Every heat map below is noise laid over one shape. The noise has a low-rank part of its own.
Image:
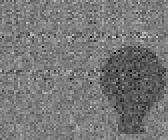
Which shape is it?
light bulb
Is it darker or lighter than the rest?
darker
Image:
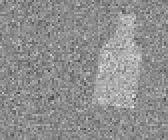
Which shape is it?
bottle
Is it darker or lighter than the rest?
lighter
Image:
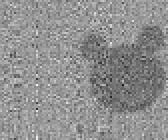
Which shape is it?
bear's head
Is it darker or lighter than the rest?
darker
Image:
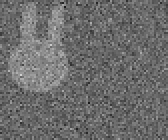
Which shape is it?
rabbit's head
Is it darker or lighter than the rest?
lighter
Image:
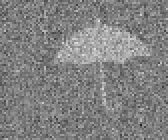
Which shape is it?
umbrella
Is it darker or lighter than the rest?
lighter
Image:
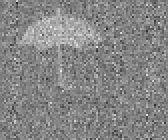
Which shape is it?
umbrella
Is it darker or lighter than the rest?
lighter
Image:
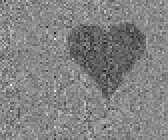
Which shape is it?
heart
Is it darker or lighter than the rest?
darker
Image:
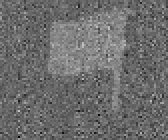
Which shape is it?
flag
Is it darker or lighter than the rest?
lighter
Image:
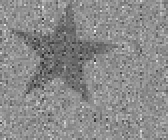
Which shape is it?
star
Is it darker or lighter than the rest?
darker
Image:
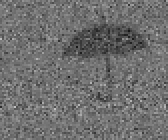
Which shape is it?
umbrella
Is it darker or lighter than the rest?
darker
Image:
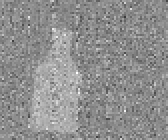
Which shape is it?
bottle
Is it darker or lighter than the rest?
lighter
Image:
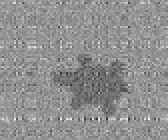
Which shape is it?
turtle
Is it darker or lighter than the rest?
darker
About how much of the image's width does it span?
half
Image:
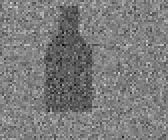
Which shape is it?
bottle
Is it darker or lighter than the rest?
darker
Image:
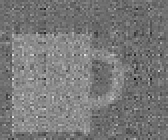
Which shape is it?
cup
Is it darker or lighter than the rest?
lighter
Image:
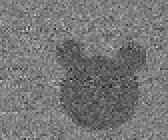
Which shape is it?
bear's head
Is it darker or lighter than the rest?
darker
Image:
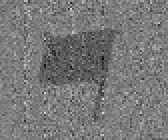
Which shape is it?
flag
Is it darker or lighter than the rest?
darker
